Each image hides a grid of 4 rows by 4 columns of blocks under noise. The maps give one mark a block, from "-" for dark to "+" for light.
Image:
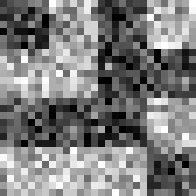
- + - +
+ + - -
- - - +
+ + + -
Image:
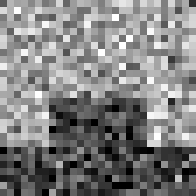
+ + + +
+ + + +
+ - - +
- - - -
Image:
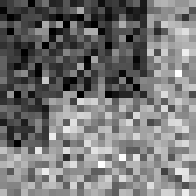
- - - +
- - - +
- + + +
+ + + +
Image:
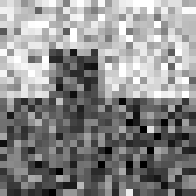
+ + + +
+ - + +
- - - -
- - - -
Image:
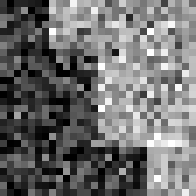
- + + +
- - + +
- - + +
- - - +
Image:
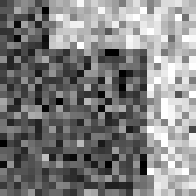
- + + +
- - - +
- - - +
- - - +
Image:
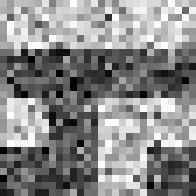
+ + + +
- - - -
+ - + +
- - + -
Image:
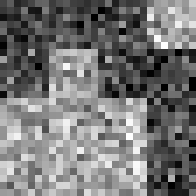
- - - +
- + - -
+ + + -
+ + + -
